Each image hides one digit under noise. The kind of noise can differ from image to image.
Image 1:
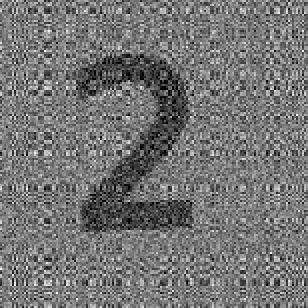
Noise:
low rank plus noise
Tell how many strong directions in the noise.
one
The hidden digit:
2
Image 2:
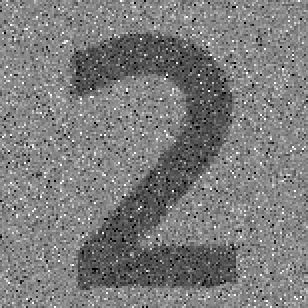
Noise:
heavy tails
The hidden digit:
2
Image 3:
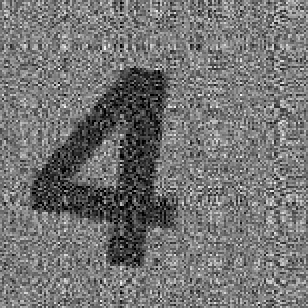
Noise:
low rank plus noise
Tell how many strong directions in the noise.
three or four
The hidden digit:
4
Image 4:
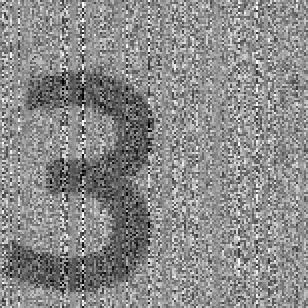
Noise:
columns of uneven size
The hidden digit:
3
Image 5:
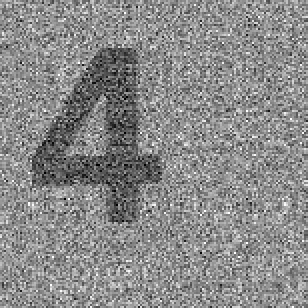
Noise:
low rank plus noise
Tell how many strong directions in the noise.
five to eight
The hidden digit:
4
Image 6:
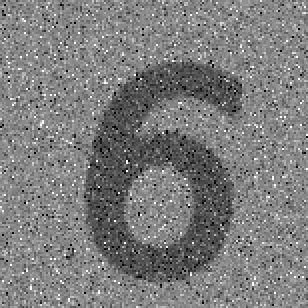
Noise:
heavy tails
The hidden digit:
6
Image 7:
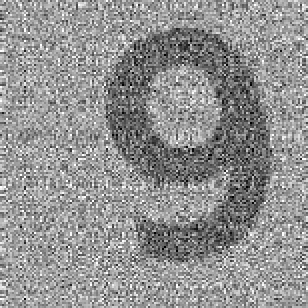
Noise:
low rank plus noise
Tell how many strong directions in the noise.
three or four
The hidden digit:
9
